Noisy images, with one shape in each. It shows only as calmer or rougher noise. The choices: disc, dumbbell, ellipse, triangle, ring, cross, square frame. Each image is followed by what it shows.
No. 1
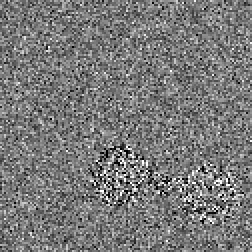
dumbbell
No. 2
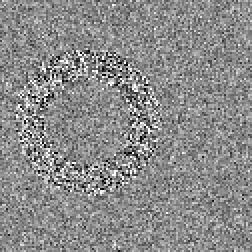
ring
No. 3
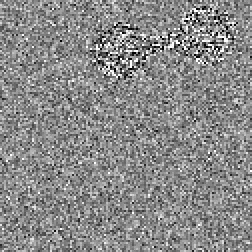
dumbbell
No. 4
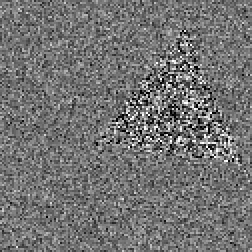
triangle
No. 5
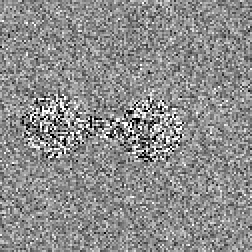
dumbbell
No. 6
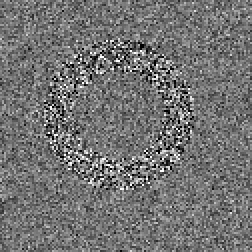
ring
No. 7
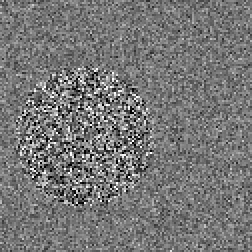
disc
